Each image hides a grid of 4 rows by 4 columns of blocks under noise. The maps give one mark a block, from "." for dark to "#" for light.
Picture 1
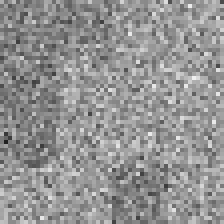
. . # #
. # # #
. # # #
# # . #
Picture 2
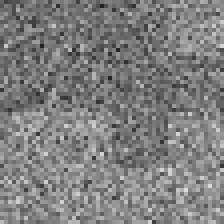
. . . #
. . . .
# # . #
# # # #
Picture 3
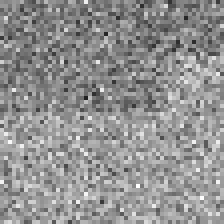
. . . .
. . . #
# # # #
# # # #
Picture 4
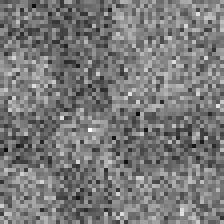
. . # #
# . # #
. # . .
# . # #
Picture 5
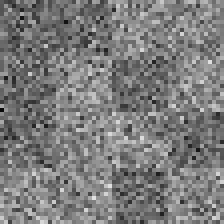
. . # #
. # . #
. # # .
# # . #
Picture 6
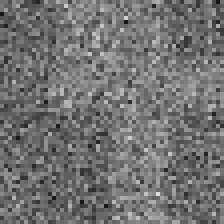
. # # .
. # # #
. . # .
. . # .
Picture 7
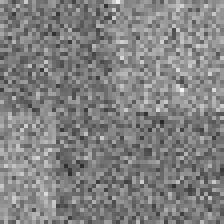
. . # #
. . # #
# . . .
# . . .
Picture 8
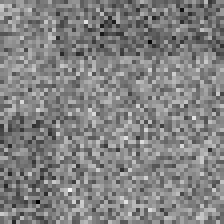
# . . .
# # # #
. # # #
. # # #
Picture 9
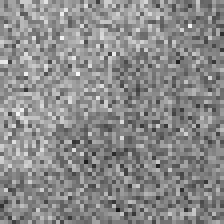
# # # .
# # . .
# . . .
. . . .
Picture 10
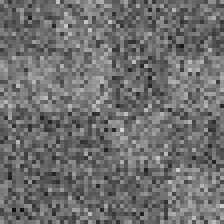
. # . .
# # . #
. . # .
. . . #
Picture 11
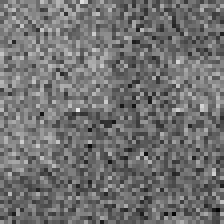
# # . .
# # . #
# . . .
. . . .
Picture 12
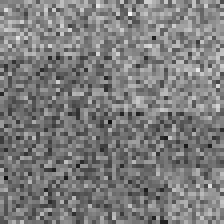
# # # #
. . # #
. . . .
. . . #
